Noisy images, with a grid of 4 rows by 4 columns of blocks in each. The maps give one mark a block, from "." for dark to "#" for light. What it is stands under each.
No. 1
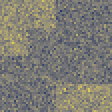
# # . .
# . . .
. . . .
. . # #
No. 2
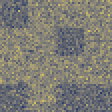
. # # #
# # . #
# # # #
. # . .
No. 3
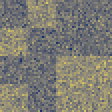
. # . .
# . . .
. . # #
# . # #
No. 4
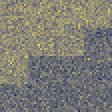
# # # #
# # # .
# . . .
. . . .
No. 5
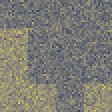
. . . .
# . . .
# . . .
# # . #
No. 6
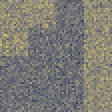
# # . #
# . . #
. . . #
. . . #
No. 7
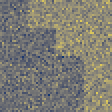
. # # #
. . # #
. . . #
. . . #
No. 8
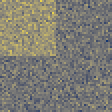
# # . .
# # . .
. . . .
. . . .
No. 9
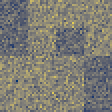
. # # #
. # . #
# # # .
# # # .
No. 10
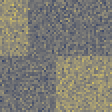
# . . .
# . . .
. . # #
. . # #
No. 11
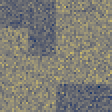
. . # #
# . # #
# # # #
# # . .
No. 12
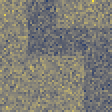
# . # #
# . . .
# # # .
# # # .
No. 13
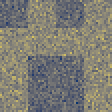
. # . #
# # # #
# . . #
# . . #
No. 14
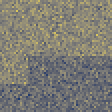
# # # #
# # # #
# . . .
. . . .
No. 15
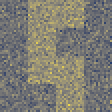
. # # .
. # . .
. # # .
. . # .
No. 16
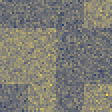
. . . #
# # . .
# # . .
. # . #
